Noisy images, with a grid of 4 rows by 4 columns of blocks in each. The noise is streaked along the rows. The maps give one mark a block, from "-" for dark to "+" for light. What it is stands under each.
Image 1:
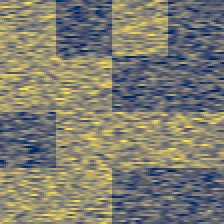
+ - + -
+ + - -
- + + +
+ + - -
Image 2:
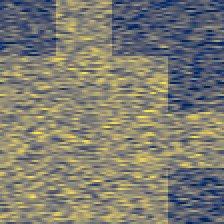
- + - -
+ + + -
+ + + +
+ + + -
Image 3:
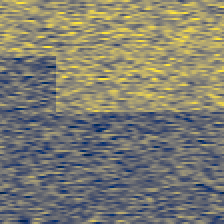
+ + + +
- + + +
- - - -
- - - -
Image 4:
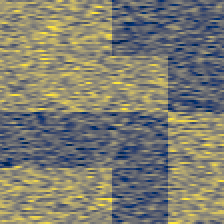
+ + - -
+ + + -
- - - +
+ + - +
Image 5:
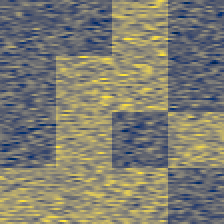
- - + -
- + + -
- + - +
+ + + -
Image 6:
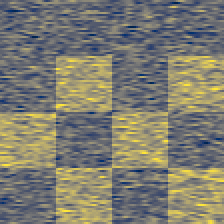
- - - -
- + - +
+ - + -
- + - +
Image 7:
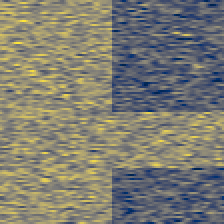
+ + - -
+ + - -
+ + + +
+ + - -
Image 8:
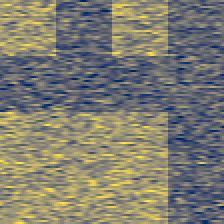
+ - + -
- - - -
+ + + -
+ + + -
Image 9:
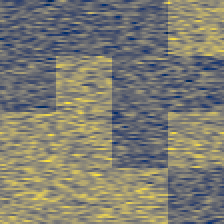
- - - +
- + - -
+ + - +
+ + + -
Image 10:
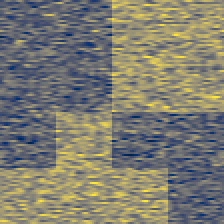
- - + +
- - + +
- + - -
+ + + -
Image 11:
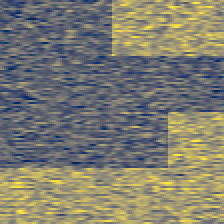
- - + +
- - - -
- - - +
+ + + +
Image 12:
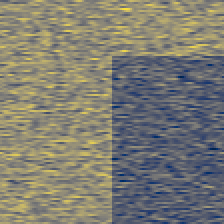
+ + + +
+ + - -
+ + - -
+ + - -
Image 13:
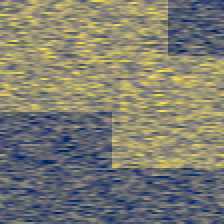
+ + + -
+ + + +
- - + +
- - - -
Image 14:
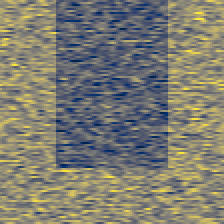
+ - - +
+ - - +
+ - - +
+ + + +
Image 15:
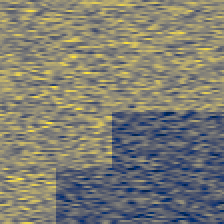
+ + + +
+ + + +
+ + - -
+ - - -
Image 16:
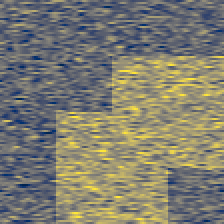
- - - -
- - + +
- + + +
- + + -
